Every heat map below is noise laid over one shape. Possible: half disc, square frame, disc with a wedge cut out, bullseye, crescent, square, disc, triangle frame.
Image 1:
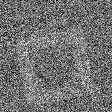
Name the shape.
square frame
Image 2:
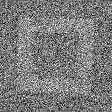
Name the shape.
square frame
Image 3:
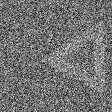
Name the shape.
triangle frame
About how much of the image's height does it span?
two thirds
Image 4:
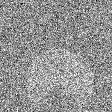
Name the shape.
disc with a wedge cut out
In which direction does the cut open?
down
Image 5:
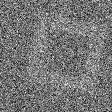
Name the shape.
square frame
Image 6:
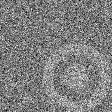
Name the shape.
bullseye
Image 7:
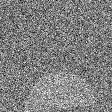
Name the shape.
half disc
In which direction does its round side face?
up
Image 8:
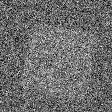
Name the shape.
square
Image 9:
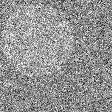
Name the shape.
disc
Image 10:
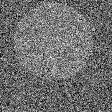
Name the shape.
disc
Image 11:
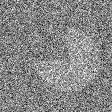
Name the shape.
disc with a wedge cut out
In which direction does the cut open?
up and left
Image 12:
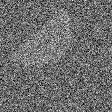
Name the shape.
half disc
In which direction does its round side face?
down and right
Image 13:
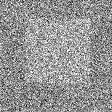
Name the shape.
square
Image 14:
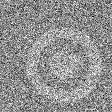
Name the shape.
bullseye
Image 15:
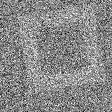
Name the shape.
square frame
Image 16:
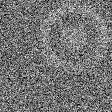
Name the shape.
bullseye
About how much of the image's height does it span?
two thirds
